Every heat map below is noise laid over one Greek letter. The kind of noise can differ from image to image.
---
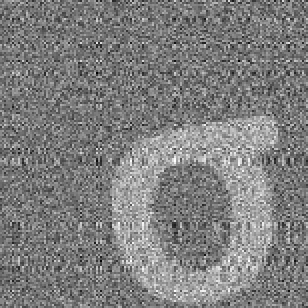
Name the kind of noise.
low rank plus noise
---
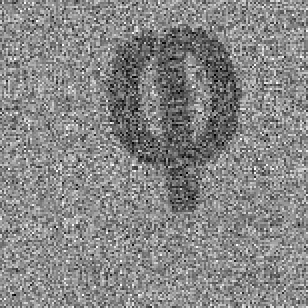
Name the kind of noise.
low rank plus noise
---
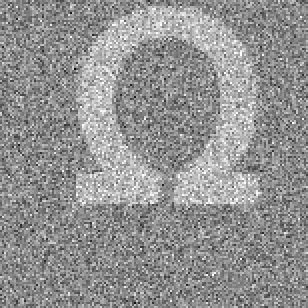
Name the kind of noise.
independent entries
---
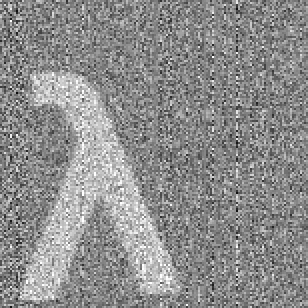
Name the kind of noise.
columns of uneven size
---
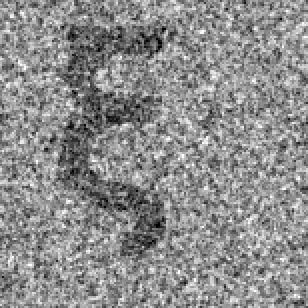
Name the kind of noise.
blotchy
